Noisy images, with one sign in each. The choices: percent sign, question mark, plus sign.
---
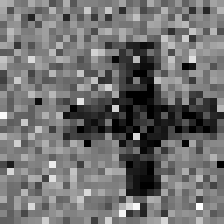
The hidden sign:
plus sign
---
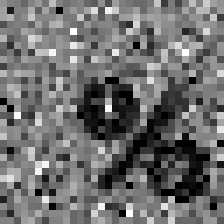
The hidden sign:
percent sign
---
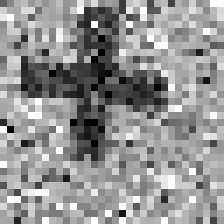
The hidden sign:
plus sign
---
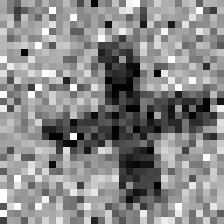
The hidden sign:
plus sign
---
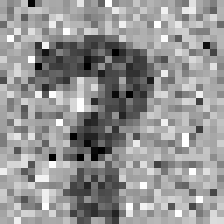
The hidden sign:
question mark
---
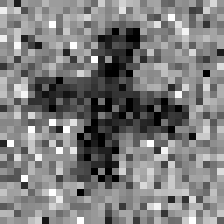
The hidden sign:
plus sign
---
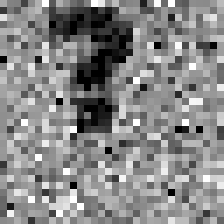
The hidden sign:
question mark
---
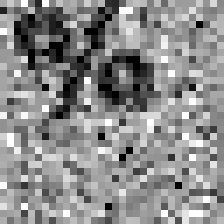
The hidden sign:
percent sign
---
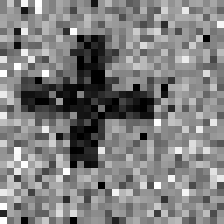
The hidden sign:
plus sign
